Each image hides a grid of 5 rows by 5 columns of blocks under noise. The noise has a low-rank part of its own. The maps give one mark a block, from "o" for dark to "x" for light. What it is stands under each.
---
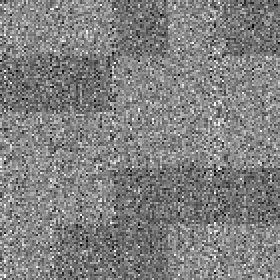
x x o x o
o o x x x
x x x x x
x x o o o
x o o x x
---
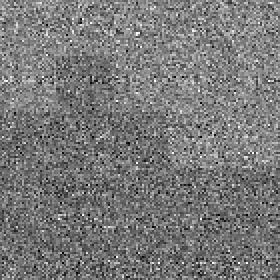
x x x x x
x o x x x
o o o x x
o o o o o
o o o o o
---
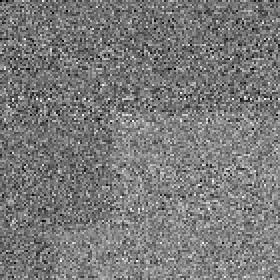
o o o o o
o o o o o
o o x x x
o o x x x
o x x x x
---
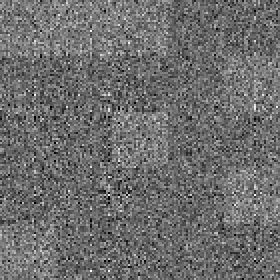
x x x o o
o o o o x
o o x o o
o o o o x
x o o o o
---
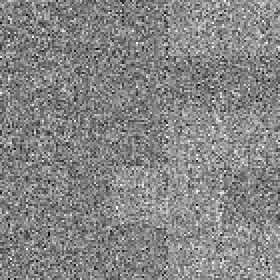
o o o x x
o o o o o
o o o x x
o o x x o
o o o x x
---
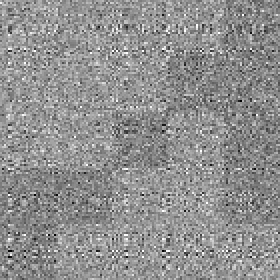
x x x x o
x x x o o
x x o x o
o o x x o
o x x x x
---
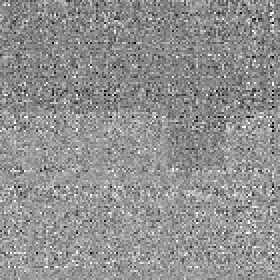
o o o o o
o o o o o
x x x o x
x x x x x
x x x x x
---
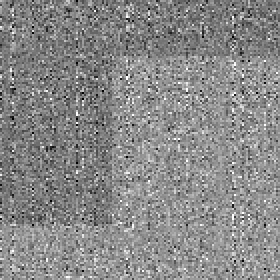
o o o o o
o o x x x
o o x x x
o o x x x
x x x x x
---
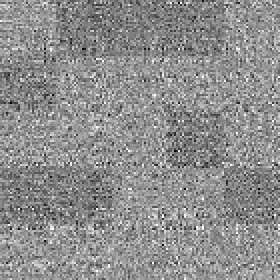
x o o o x
o x x x x
x x x o x
o o x x o
x x x x x
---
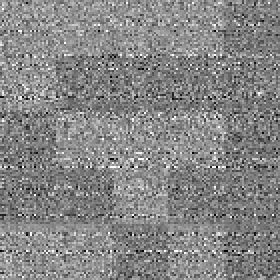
x x x x o
x o o o o
o x x x o
o o x o o
x x o x o
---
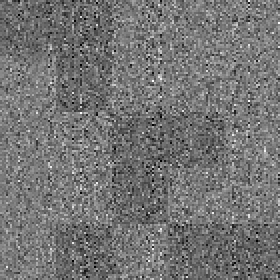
o o x x x
x o x x x
x x o o x
x x o x x
x o x o o
